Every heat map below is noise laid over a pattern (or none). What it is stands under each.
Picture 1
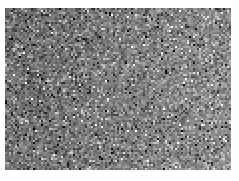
a smooth slope
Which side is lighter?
right
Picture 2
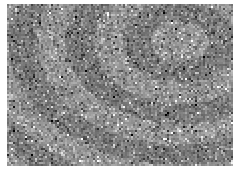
rings round one point
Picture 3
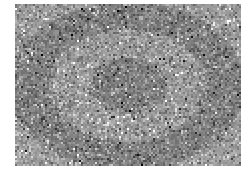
rings round one point
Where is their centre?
centre
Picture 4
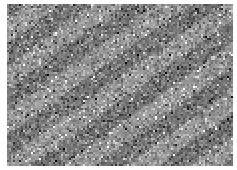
diagonal stripes
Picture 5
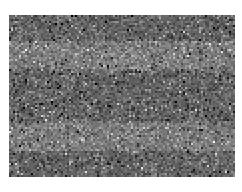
horizontal stripes
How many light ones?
2
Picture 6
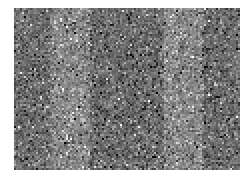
vertical stripes
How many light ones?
2
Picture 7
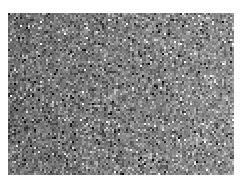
a smooth slope
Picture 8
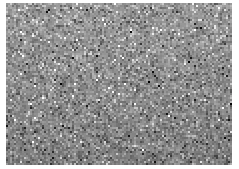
a smooth slope
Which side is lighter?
top
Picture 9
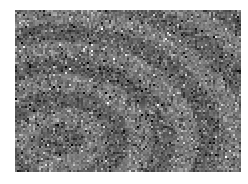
rings round one point
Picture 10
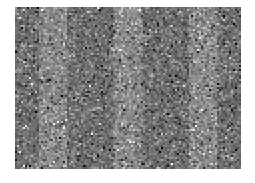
vertical stripes
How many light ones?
3
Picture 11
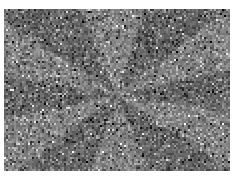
spokes from one point
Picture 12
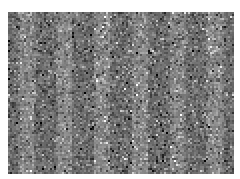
vertical stripes
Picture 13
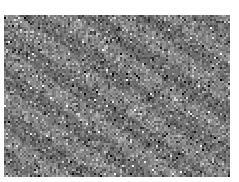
diagonal stripes
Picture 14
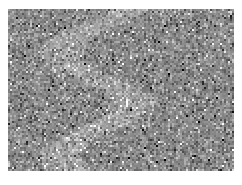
a wavy band
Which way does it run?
top to bottom
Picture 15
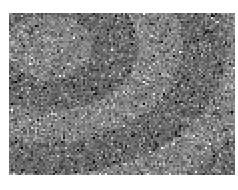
rings round one point
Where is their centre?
top left
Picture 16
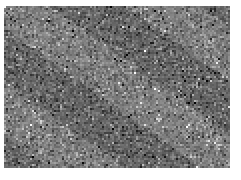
diagonal stripes
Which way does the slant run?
top left to bottom right
